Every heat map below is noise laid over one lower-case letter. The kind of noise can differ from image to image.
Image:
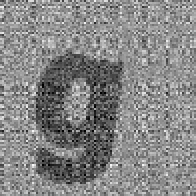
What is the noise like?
low rank plus noise
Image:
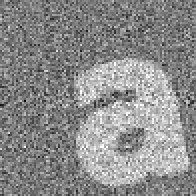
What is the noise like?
low rank plus noise
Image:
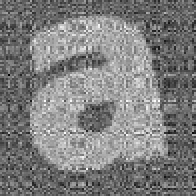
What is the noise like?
low rank plus noise
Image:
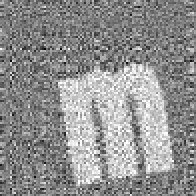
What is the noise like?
low rank plus noise
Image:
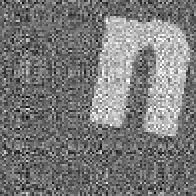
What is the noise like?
low rank plus noise
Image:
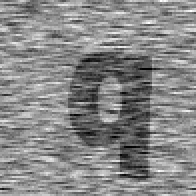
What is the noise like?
streaked along the rows
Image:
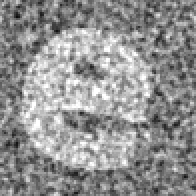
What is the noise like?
blotchy
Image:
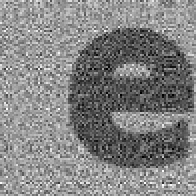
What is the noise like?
low rank plus noise
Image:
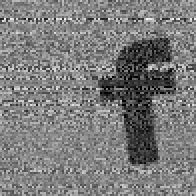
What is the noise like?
rows of uneven size
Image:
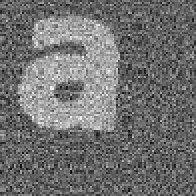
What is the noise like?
low rank plus noise
